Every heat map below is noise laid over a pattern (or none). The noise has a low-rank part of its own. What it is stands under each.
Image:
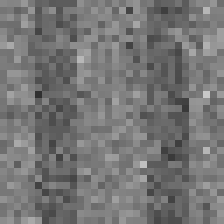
vertical stripes
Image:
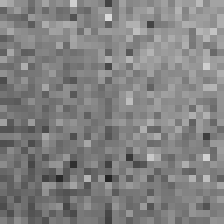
a smooth slope
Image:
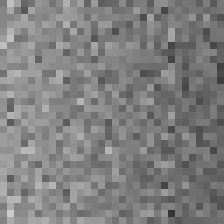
a smooth slope
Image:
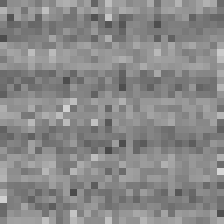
horizontal stripes
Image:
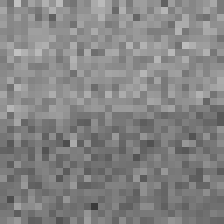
a sharp edge
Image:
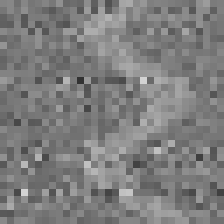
a wavy band
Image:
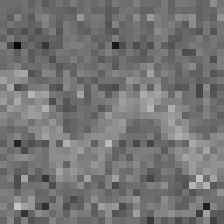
a wavy band
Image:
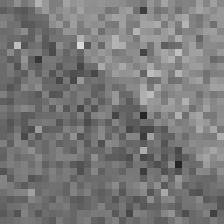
a sharp edge
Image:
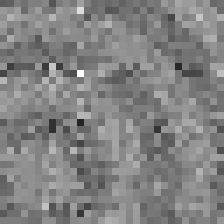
rings round one point
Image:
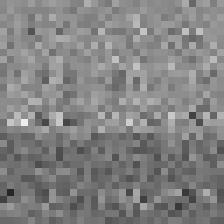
a sharp edge
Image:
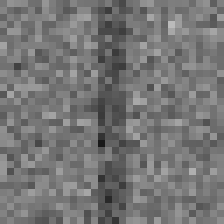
one vertical stripe
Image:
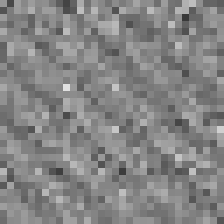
diagonal stripes
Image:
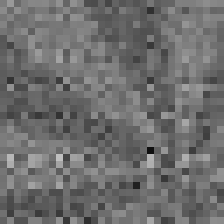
spokes from one point
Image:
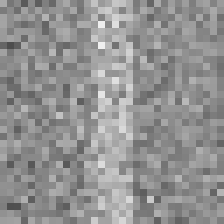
one vertical stripe
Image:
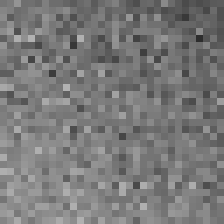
a smooth slope
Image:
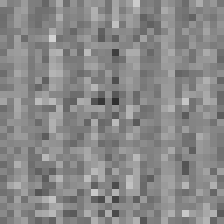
vertical stripes
